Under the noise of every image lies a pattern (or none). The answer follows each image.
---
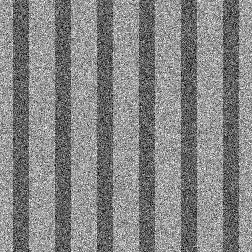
vertical stripes
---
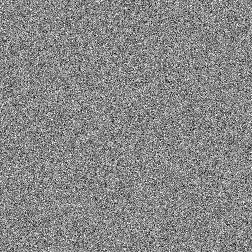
only noise
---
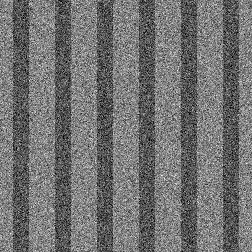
vertical stripes
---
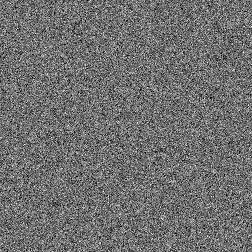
only noise
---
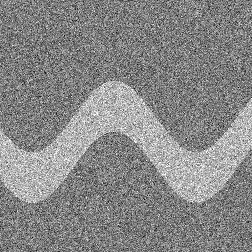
a wavy band
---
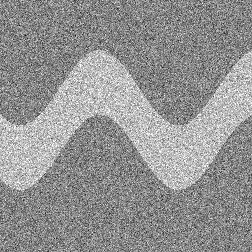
a wavy band
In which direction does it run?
left to right
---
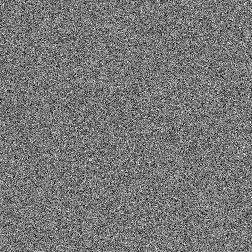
only noise
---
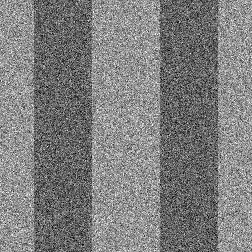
vertical stripes
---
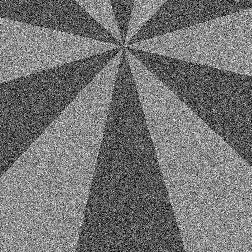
spokes from one point
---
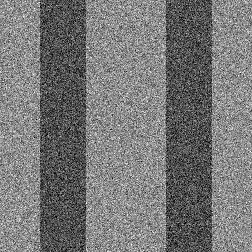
vertical stripes
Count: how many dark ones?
2
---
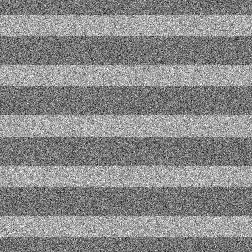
horizontal stripes
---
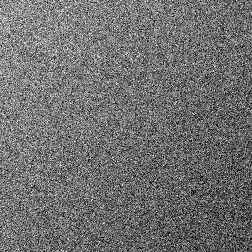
a smooth slope
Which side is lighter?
top left
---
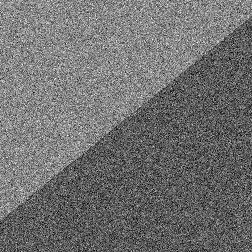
a sharp edge
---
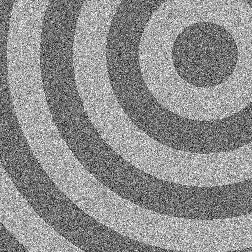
rings round one point
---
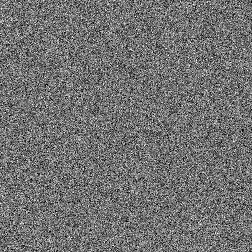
only noise
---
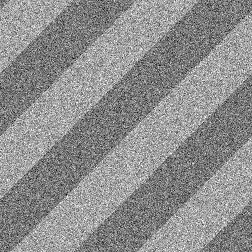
diagonal stripes
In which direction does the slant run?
bottom left to top right
